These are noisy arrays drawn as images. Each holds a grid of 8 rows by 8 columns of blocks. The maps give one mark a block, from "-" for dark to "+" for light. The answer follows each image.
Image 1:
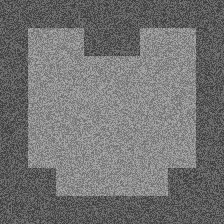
- - - - - - - -
- + + - - + + -
- + + + + + + -
- + + + + + + -
- + + + + + + -
- + + + + + + -
- - + + + + - -
- - - - - - - -
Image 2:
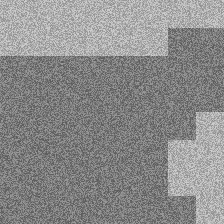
+ + + + + + + +
+ + + + + + - -
- - - - - - - -
- - - - - - - -
- - - - - - - +
- - - - - - + +
- - - - - - + +
- - - - - - - +
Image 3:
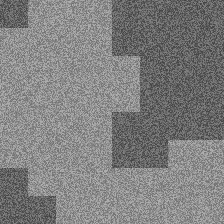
- + + + - - - -
+ + + + - - - -
+ + + + + - - -
+ + + + + - - -
+ + + + - - - -
+ + + + - - + +
- + + + + + + +
- - + + + + + +
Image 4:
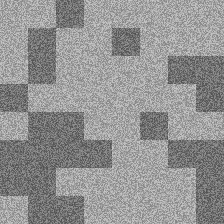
+ + - + + + + +
+ - + + - + + +
+ - + + + + - -
- + + + + + + -
+ - - + + - + +
- - - - + + - -
- - + + + + + -
+ - - + + + + -
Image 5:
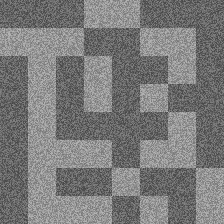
- - - + + - - -
+ + + - - + + -
- + - + - - + -
- + - + - + - -
- + - - - - + -
- + + + - + + -
- + - - + - - +
- + + + - + - +
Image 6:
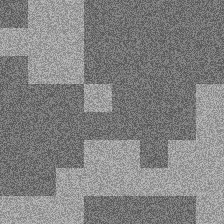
- + + - - - - -
+ + + - - - - -
- + + - - - - -
- - - + - - - +
- - - - - - - +
- - - + + - + +
- - + + + + + +
+ + + - - - - +
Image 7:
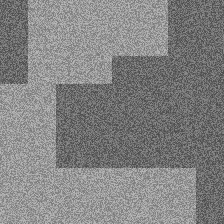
- + + + + + - -
- + + + + + - -
- + + + - - - -
+ + - - - - - -
+ + - - - - - -
+ + - - - - - -
+ + + + + + + -
+ + + + + + + -
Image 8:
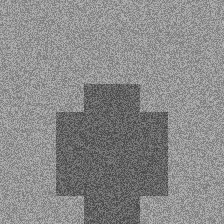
+ + + + + + + +
+ + + + + + + +
+ + + + + + + +
+ + + - - + + +
+ + - - - - + +
+ + - - - - + +
+ + - - - - + +
+ + + - - + + +
